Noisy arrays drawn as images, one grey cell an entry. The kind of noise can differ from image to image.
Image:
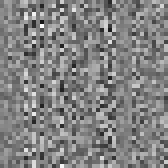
columns of uneven size
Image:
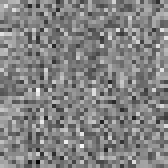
low rank plus noise
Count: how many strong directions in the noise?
three or four
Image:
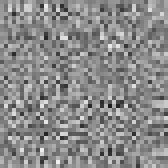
low rank plus noise
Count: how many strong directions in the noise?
two
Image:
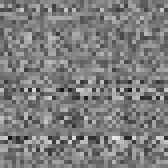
rows of uneven size
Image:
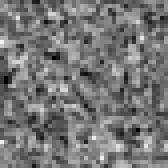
blotchy
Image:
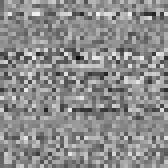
rows of uneven size
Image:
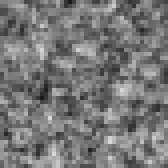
blotchy
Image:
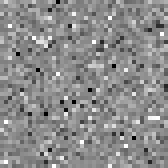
heavy tails
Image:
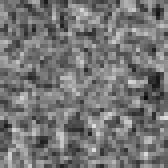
blotchy
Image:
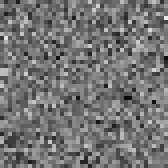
independent entries
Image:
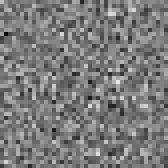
low rank plus noise
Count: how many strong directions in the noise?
five to eight
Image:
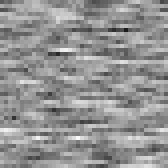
streaked along the rows
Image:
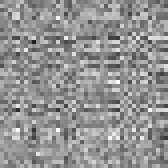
low rank plus noise
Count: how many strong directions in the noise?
one
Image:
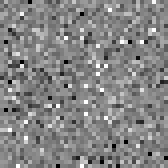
heavy tails
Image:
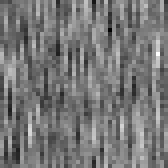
streaked along the columns
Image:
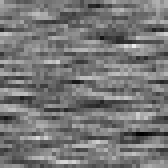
streaked along the rows
